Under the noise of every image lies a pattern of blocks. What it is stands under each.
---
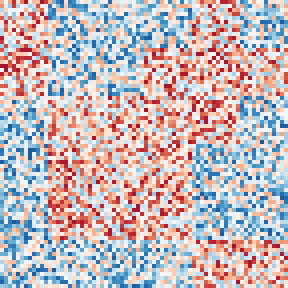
mirrored about the diagonal from the bottom left
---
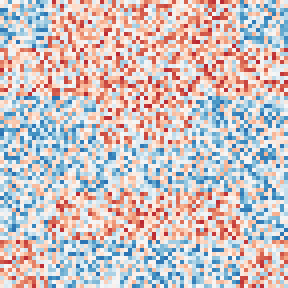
left and right mirror each other
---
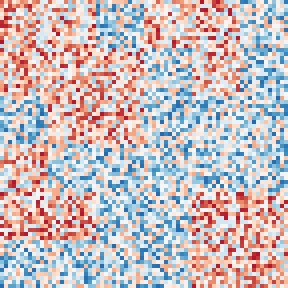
mirrored about the diagonal from the top left
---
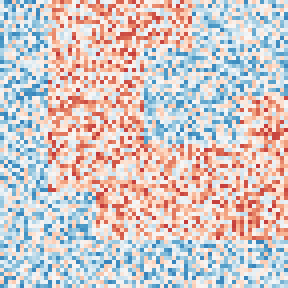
mirrored about the diagonal from the bottom left
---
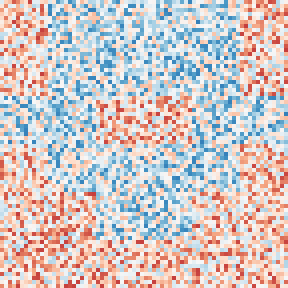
left and right mirror each other
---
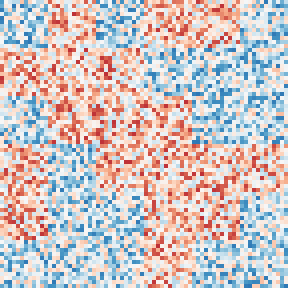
mirrored about the diagonal from the top left
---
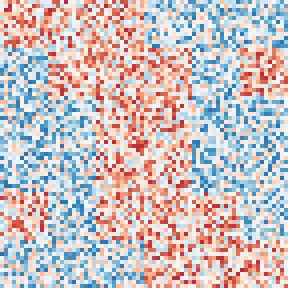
the same after a half turn
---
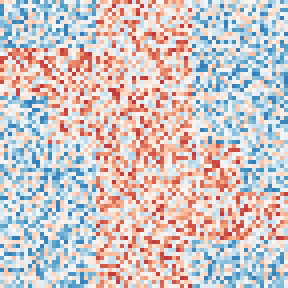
the same after a half turn
